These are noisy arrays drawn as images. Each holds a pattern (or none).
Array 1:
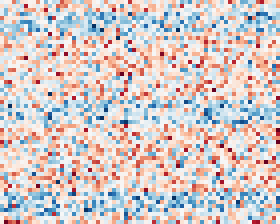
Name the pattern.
bands of rows
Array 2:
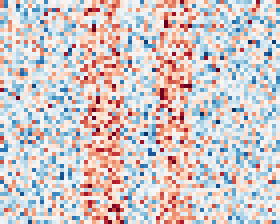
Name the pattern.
bands of columns
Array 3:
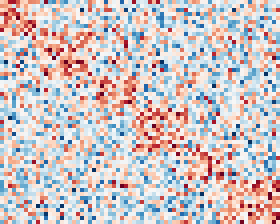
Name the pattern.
blocks along the diagonal
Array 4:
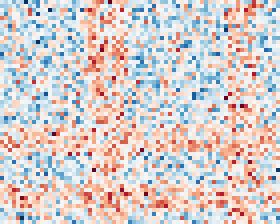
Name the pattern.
bands of rows crossing bands of columns
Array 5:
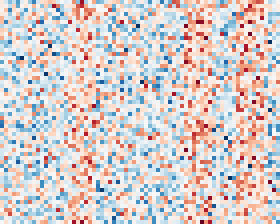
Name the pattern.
bands of columns
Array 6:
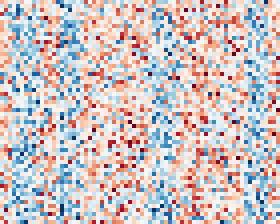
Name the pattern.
bands of columns
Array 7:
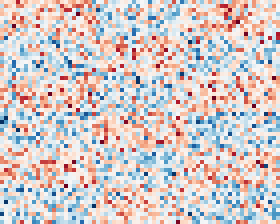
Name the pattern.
a checkerboard
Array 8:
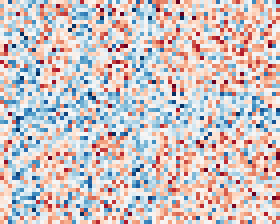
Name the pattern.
bands of rows crossing bands of columns
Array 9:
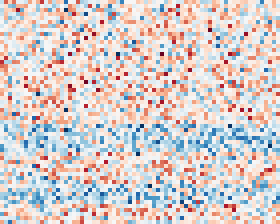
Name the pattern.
bands of rows
